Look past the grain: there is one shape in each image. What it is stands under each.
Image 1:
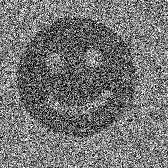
dark smiling face
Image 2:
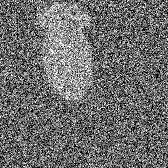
light footprint
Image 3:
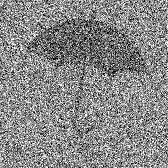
dark umbrella
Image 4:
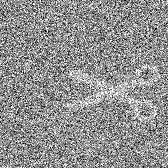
light pair of scissors
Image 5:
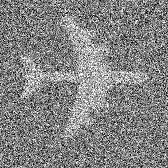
light airplane
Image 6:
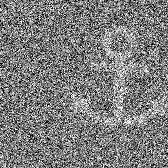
light anchor
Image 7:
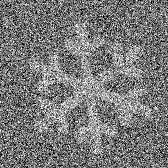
light snowflake
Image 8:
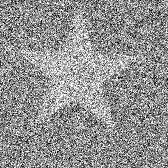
light star
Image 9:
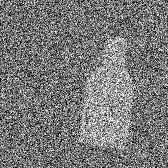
light bottle
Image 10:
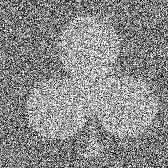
light club
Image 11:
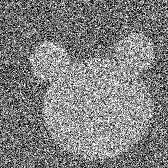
light bear's head
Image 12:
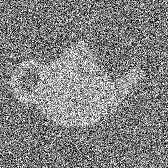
light teapot
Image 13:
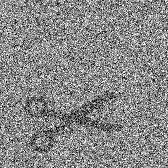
dark pair of scissors
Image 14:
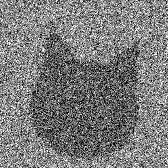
dark cat's head
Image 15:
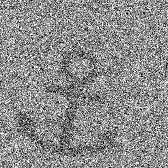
dark anchor
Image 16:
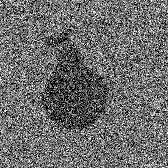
dark pear
